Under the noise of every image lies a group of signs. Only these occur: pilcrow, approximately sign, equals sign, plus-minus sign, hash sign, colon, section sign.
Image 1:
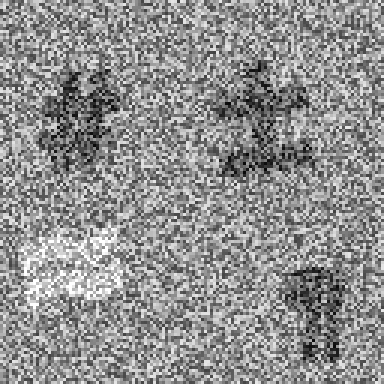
top left: dark hash sign; top right: dark plus-minus sign; bottom left: light approximately sign; bottom right: dark pilcrow
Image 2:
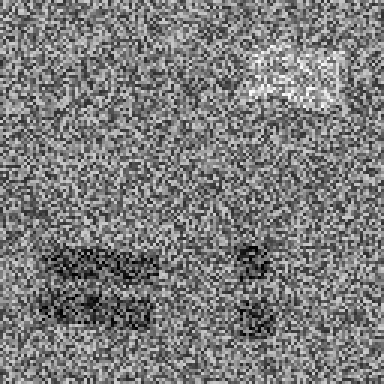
top right: light approximately sign; bottom left: dark equals sign; bottom right: dark colon
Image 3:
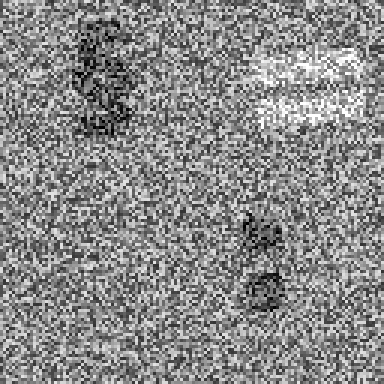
top left: dark section sign; top right: light equals sign; bottom right: dark colon
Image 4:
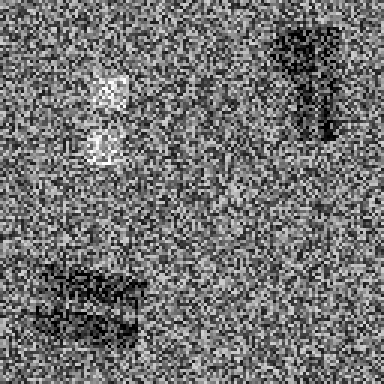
top left: light colon; top right: dark pilcrow; bottom left: dark equals sign
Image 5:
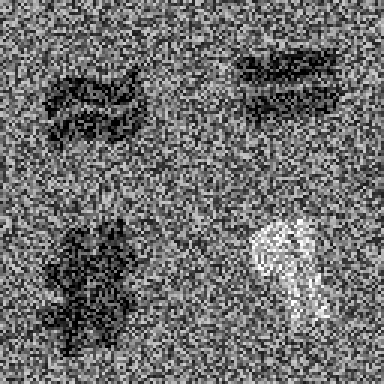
top left: dark approximately sign; top right: dark equals sign; bottom left: dark hash sign; bottom right: light pilcrow
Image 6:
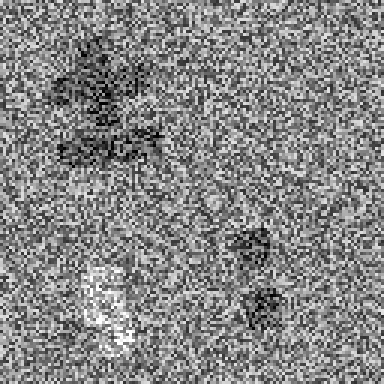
top left: dark plus-minus sign; bottom left: light section sign; bottom right: dark colon
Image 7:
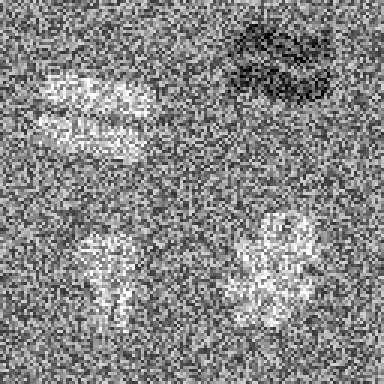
top left: light equals sign; top right: dark approximately sign; bottom left: light pilcrow; bottom right: light hash sign
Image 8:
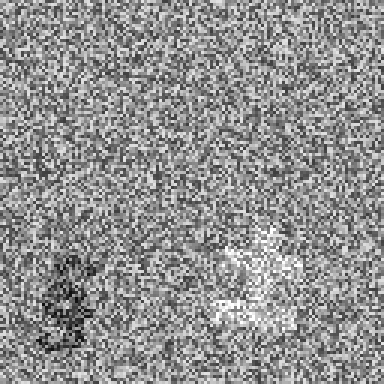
bottom left: dark section sign; bottom right: light plus-minus sign
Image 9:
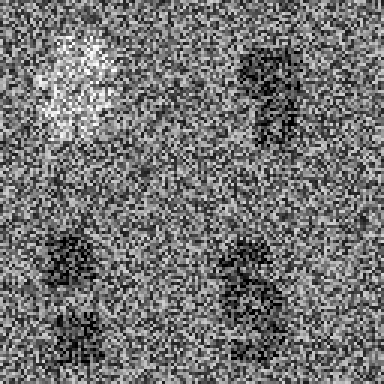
top left: light hash sign; top right: dark pilcrow; bottom left: dark colon; bottom right: dark section sign
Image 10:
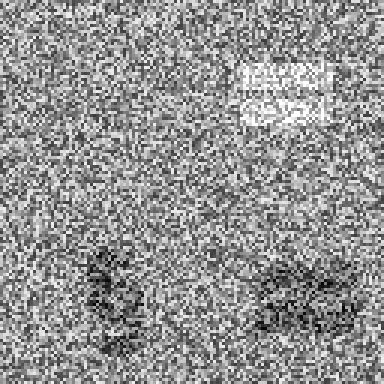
top right: light equals sign; bottom left: dark section sign; bottom right: dark approximately sign
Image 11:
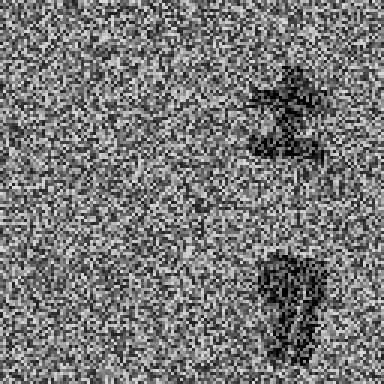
top right: dark plus-minus sign; bottom right: dark pilcrow
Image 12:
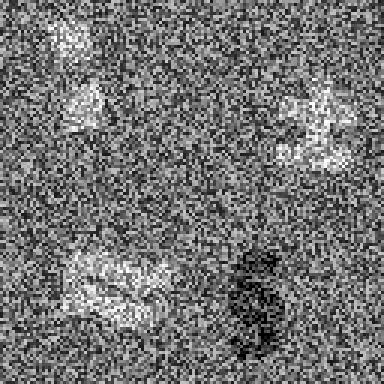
top left: light colon; top right: light plus-minus sign; bottom left: light approximately sign; bottom right: dark section sign
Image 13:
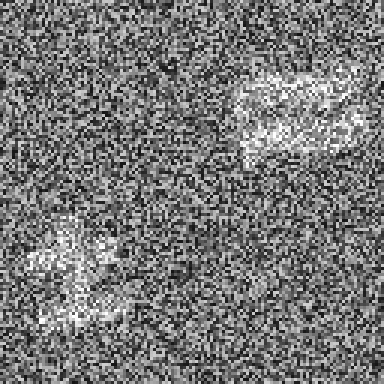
top right: light approximately sign; bottom left: light plus-minus sign
